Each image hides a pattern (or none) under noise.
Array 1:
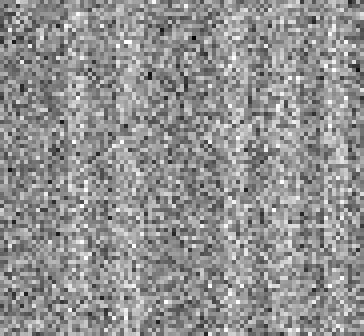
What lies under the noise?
bands of columns
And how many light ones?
5
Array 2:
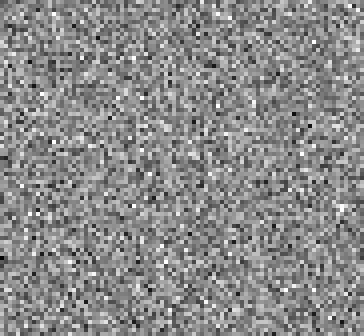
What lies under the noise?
only noise
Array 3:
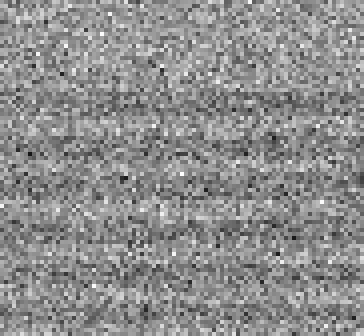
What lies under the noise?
bands of rows
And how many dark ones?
6
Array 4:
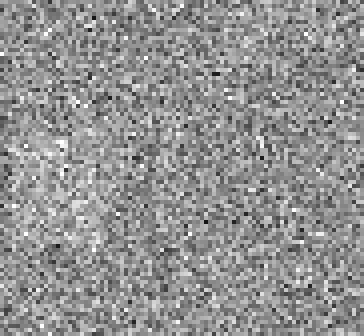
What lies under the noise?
one block
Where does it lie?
middle left
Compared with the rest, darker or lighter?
lighter
